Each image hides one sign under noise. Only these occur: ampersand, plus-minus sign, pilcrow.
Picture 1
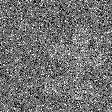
plus-minus sign
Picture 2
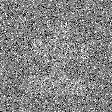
plus-minus sign
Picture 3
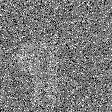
pilcrow
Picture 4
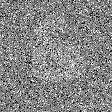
ampersand
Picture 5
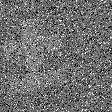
plus-minus sign
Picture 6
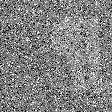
pilcrow
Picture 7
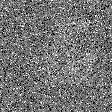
ampersand
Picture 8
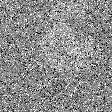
ampersand
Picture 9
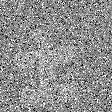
plus-minus sign
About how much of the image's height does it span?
two thirds
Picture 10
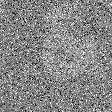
ampersand
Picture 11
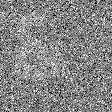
ampersand
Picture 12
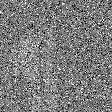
pilcrow
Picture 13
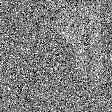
pilcrow
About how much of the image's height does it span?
two thirds
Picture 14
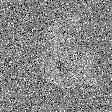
ampersand
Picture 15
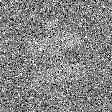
plus-minus sign
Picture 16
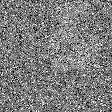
ampersand
